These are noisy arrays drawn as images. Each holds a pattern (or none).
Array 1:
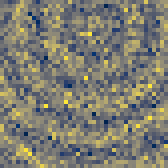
rings round one point
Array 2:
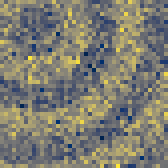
rings round one point
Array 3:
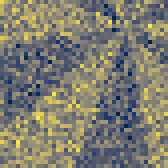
spokes from one point
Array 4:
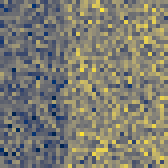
a sharp edge
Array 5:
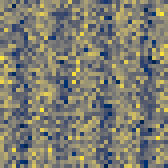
vertical stripes
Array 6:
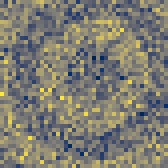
rings round one point
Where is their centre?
centre
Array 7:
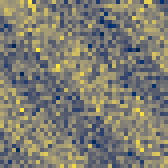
diagonal stripes
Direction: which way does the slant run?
top left to bottom right
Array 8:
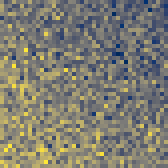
a smooth slope
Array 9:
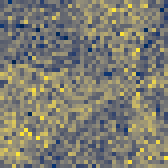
spokes from one point
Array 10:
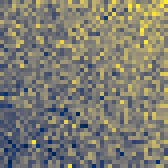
a smooth slope
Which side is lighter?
top right
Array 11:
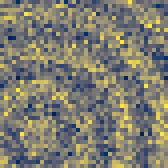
rings round one point
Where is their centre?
bottom left
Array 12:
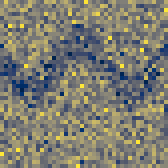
a wavy band
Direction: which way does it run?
left to right
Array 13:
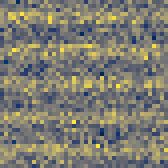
horizontal stripes
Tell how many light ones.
5
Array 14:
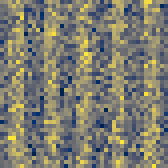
vertical stripes
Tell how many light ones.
5
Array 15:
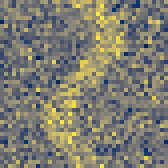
a wavy band
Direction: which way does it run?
top to bottom
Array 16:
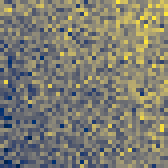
a smooth slope
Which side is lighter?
top right
